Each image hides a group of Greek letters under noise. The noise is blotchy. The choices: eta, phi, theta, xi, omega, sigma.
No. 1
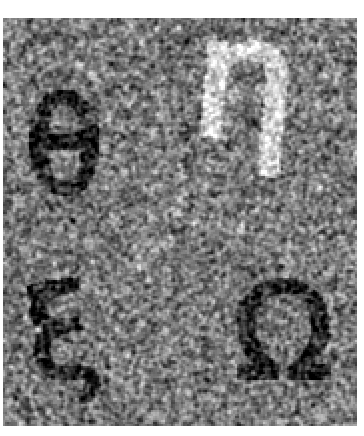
top left: dark theta; top right: light eta; bottom left: dark xi; bottom right: dark omega
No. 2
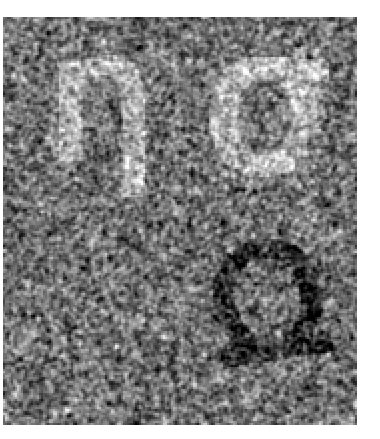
top left: light eta; top right: light sigma; bottom right: dark omega
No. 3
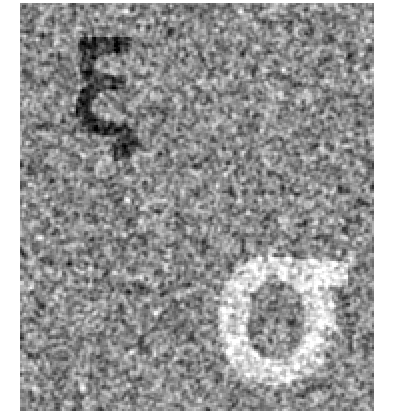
top left: dark xi; bottom right: light sigma
